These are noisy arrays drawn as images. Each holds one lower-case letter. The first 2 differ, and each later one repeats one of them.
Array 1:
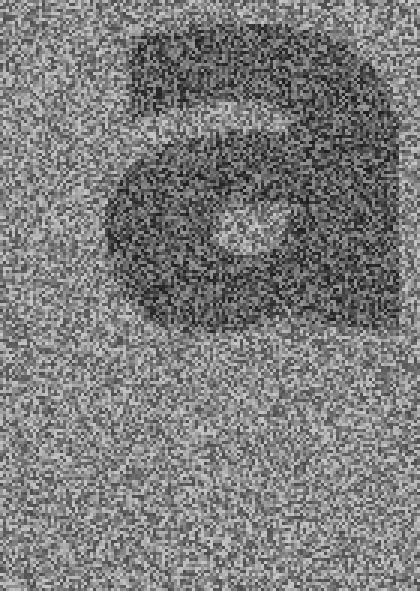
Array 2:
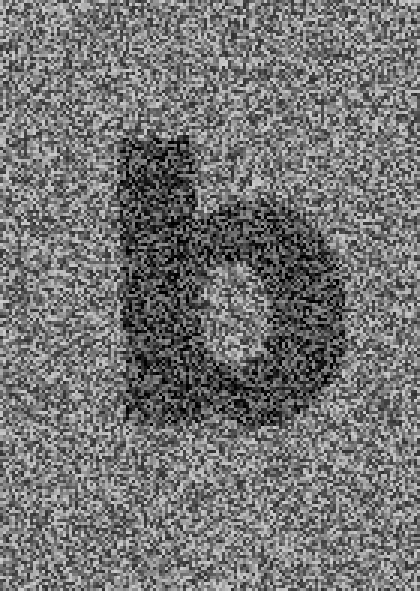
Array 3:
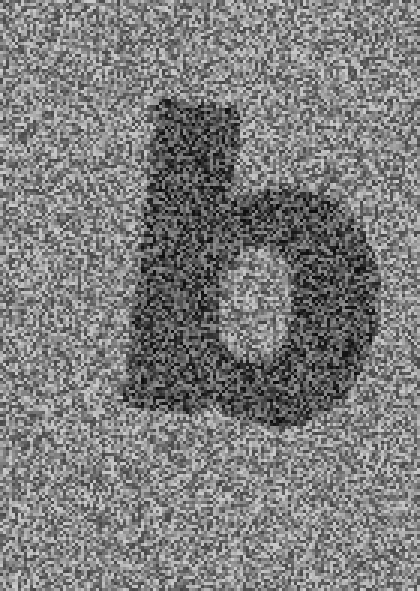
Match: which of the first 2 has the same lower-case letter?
2
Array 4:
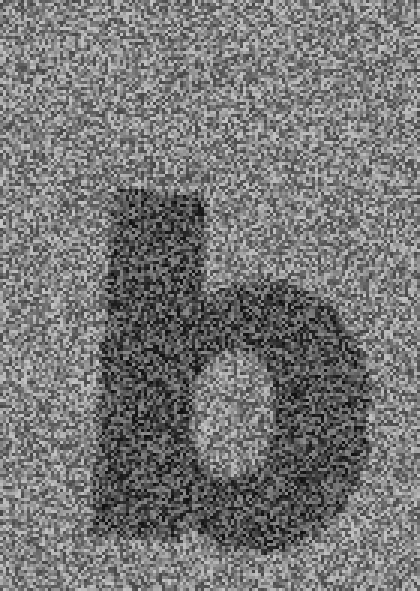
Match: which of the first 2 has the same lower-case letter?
2
